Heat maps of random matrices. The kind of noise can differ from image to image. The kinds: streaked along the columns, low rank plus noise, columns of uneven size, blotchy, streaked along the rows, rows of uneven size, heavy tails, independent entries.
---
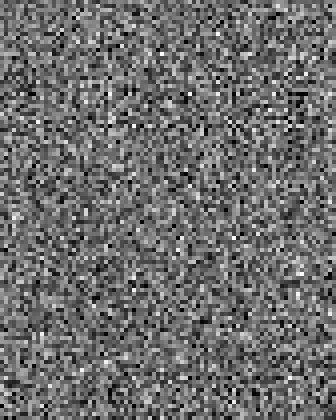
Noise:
low rank plus noise
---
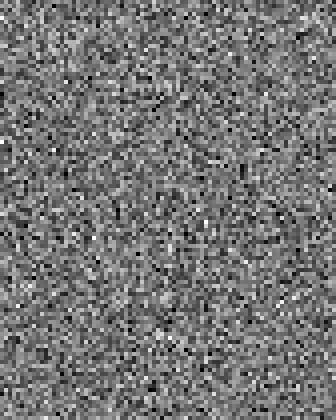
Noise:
independent entries
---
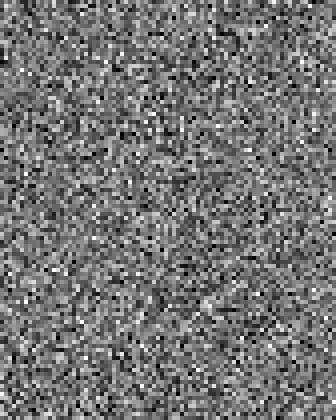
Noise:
independent entries
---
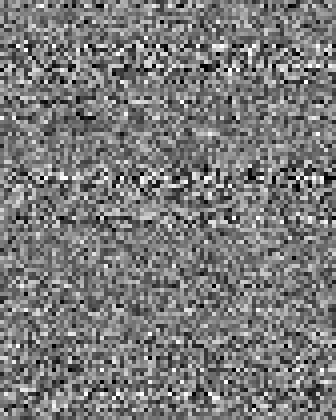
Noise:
rows of uneven size
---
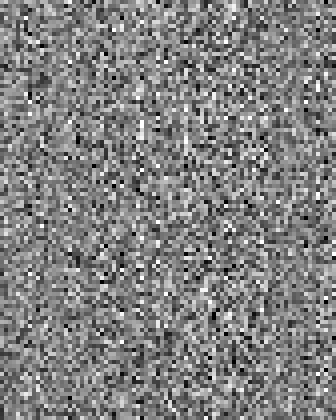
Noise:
columns of uneven size
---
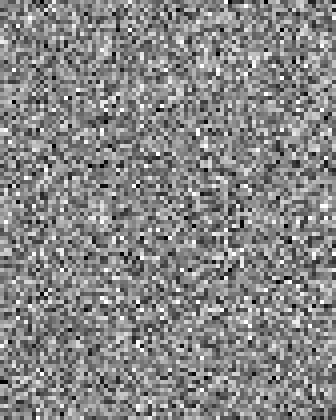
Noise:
low rank plus noise
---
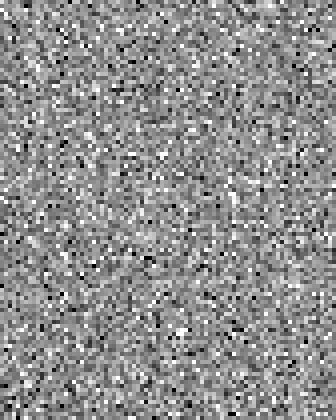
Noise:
heavy tails
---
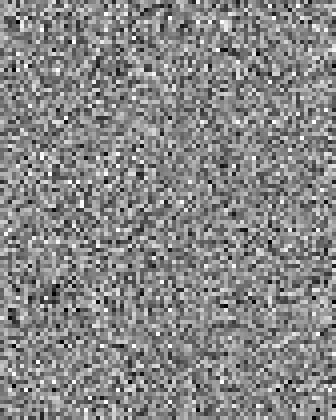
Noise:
low rank plus noise
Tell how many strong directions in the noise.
five to eight
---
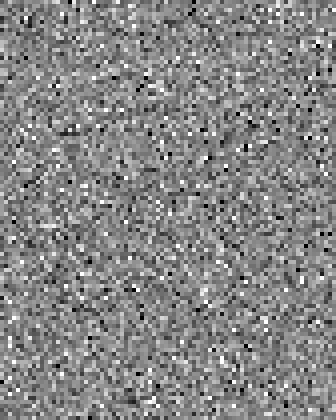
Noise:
heavy tails
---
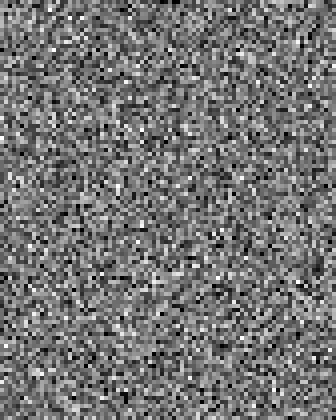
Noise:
independent entries
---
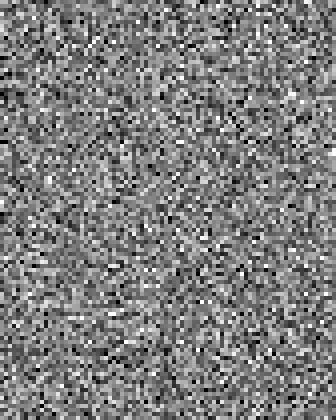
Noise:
low rank plus noise
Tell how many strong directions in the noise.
two
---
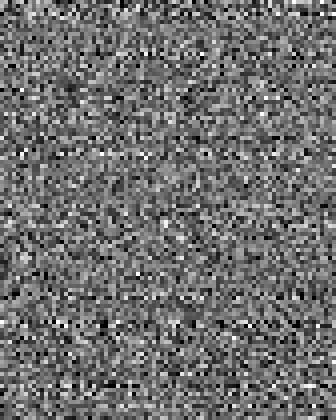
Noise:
rows of uneven size
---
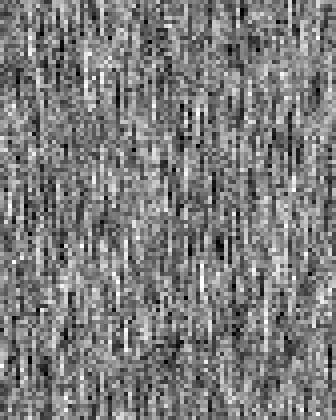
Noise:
streaked along the columns
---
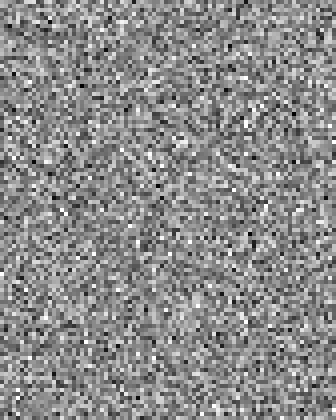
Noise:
independent entries
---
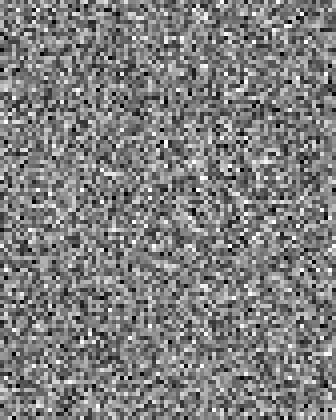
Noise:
independent entries
